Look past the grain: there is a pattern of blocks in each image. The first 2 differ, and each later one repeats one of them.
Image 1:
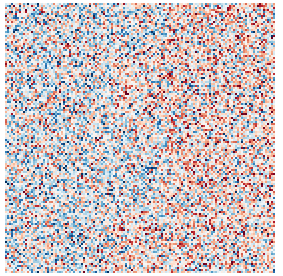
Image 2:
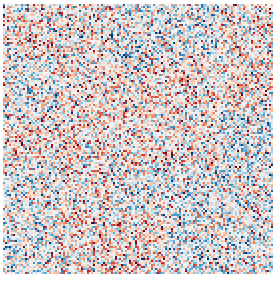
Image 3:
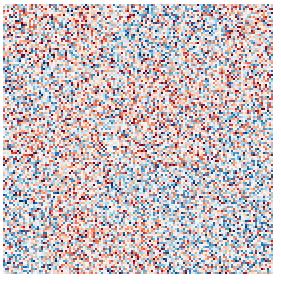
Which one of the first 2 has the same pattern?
2
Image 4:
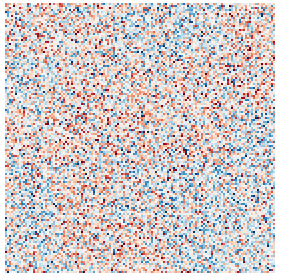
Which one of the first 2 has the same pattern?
2
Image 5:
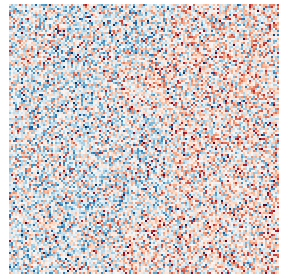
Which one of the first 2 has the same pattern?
1
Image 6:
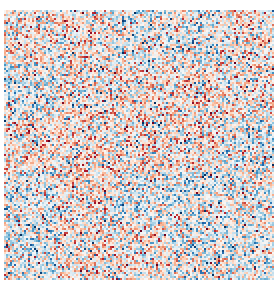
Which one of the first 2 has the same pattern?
2
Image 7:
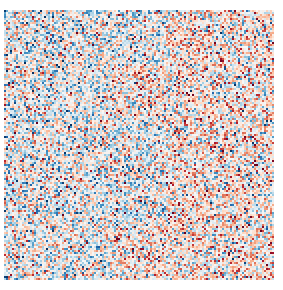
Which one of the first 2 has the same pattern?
1
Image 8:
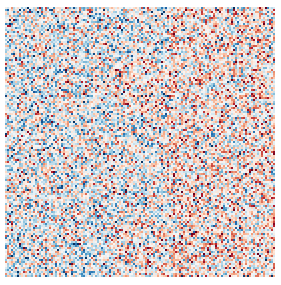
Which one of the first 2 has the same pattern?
1
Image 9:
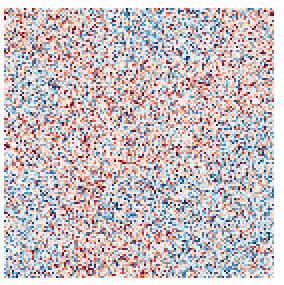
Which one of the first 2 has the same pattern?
2
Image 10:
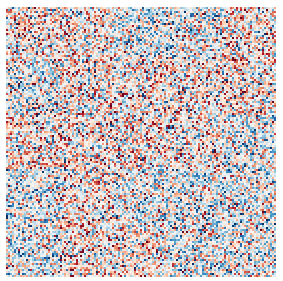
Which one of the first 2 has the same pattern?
2
